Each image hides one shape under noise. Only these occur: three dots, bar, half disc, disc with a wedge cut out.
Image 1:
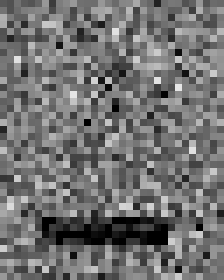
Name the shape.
bar
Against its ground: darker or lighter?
darker
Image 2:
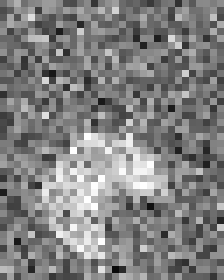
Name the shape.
disc with a wedge cut out
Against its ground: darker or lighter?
lighter
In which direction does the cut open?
down and right
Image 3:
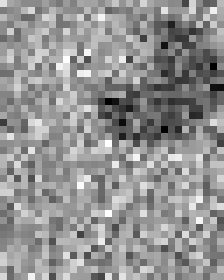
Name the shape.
disc with a wedge cut out
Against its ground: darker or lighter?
darker
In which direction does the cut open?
up and left
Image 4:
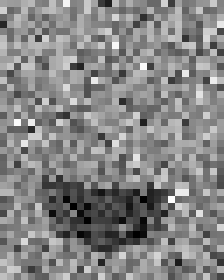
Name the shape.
half disc
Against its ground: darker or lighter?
darker
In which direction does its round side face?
down
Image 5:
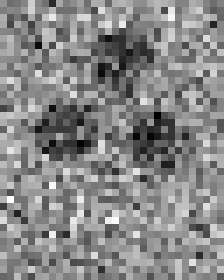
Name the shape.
three dots
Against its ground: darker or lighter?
darker
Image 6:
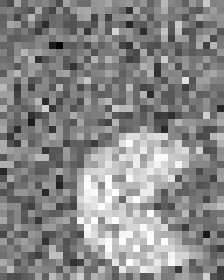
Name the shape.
disc with a wedge cut out
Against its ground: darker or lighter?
lighter
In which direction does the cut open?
right
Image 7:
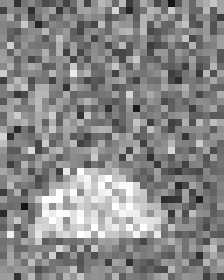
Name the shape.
half disc
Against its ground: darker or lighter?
lighter
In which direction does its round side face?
up
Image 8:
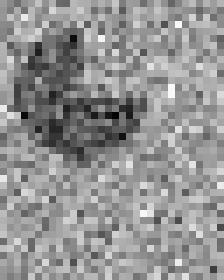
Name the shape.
disc with a wedge cut out
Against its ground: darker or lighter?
darker
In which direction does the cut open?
up and right
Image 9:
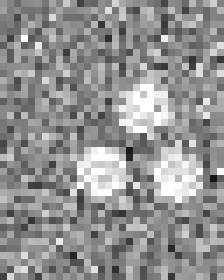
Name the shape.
three dots
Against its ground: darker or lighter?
lighter
